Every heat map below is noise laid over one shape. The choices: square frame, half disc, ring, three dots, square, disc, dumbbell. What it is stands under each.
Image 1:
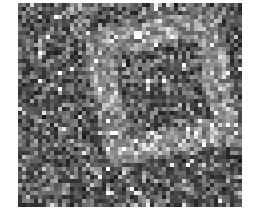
light square frame
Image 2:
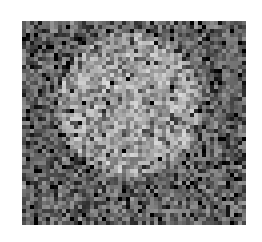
light disc
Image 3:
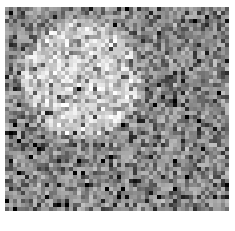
light disc
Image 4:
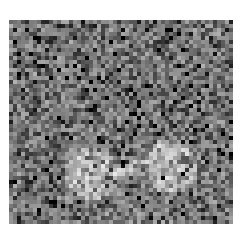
light dumbbell
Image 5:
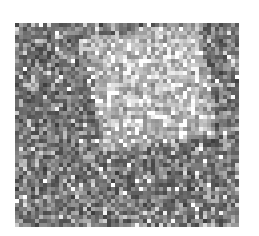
light square
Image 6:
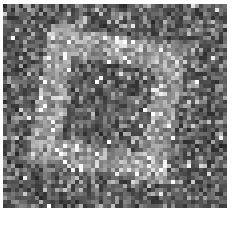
light square frame
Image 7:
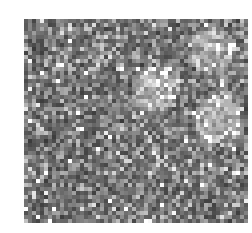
light three dots
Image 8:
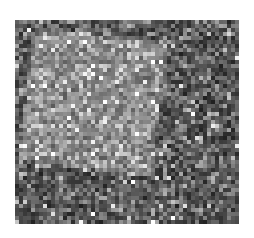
light square
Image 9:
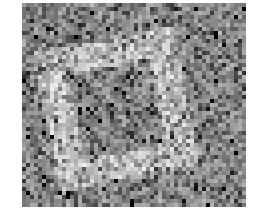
light square frame
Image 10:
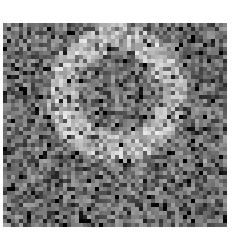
light ring
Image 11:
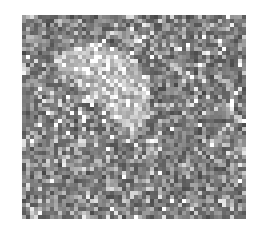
light half disc
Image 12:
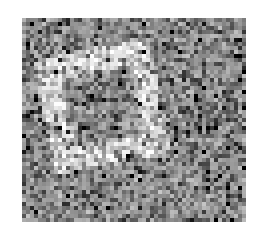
light square frame
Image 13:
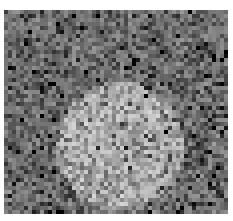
light disc
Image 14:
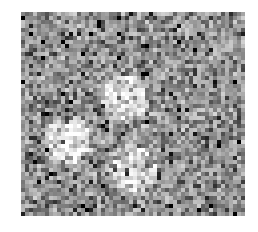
light three dots
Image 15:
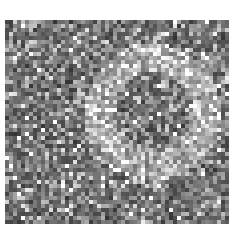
light ring
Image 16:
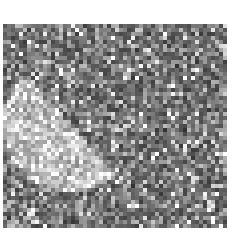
light half disc
